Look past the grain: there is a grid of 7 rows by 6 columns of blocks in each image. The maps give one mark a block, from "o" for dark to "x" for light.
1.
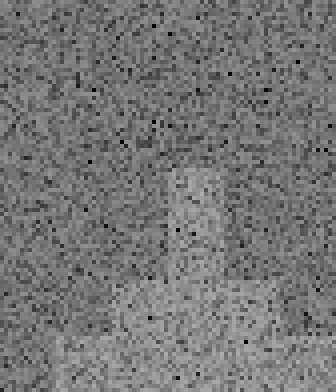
o o o o o o
o o o o o o
o o o o o o
o o o x o o
o o o x o o
o o x x x o
o x x x x x
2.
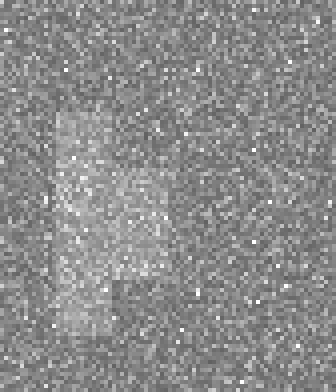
o o o o o o
o o o o o o
o x o o o o
o x x o o o
o x x o o o
o x o o o o
o o o o o o
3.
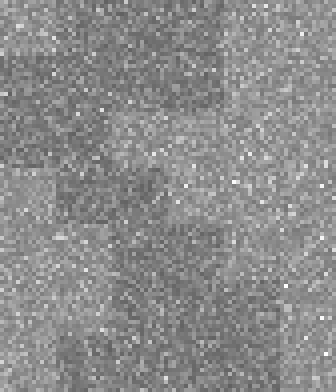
x o o o x x
o o o o x x
o o x x x x
x o o x x x
x x o o x x
x x o o o x
x o o o o x
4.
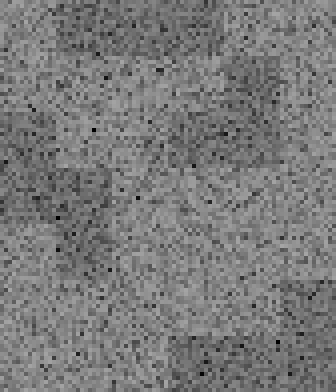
x o o o x x
x x x x o x
o x x o o x
o o x x x x
x o x x x x
x x x x x o
x x x o o o
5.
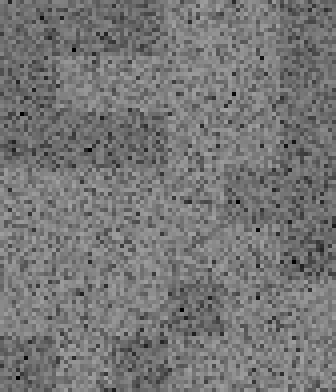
o o o x x o
o x x x x o
o o o x x o
x x x x o o
x x x x x o
x x x o x x
o x o x x x
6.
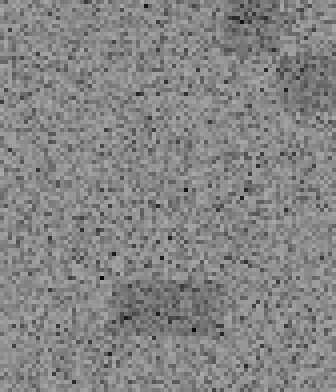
x x x x o x
x x x x x o
x x x x x x
x x x x x x
x x x x x x
x x o o x x
x x x x x x
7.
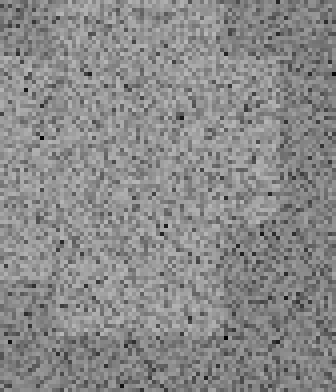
o x x x o o
x x x x x o
x x x x x o
x x x x x o
x x x x o o
o x x x o o
o o o o o o
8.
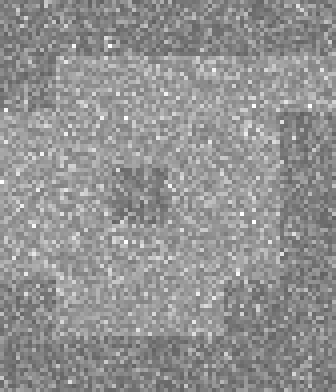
o o o o o o
o x x x x x
x x x x x o
x x o x x o
x x x x x o
o x x x o o
o o o o o o
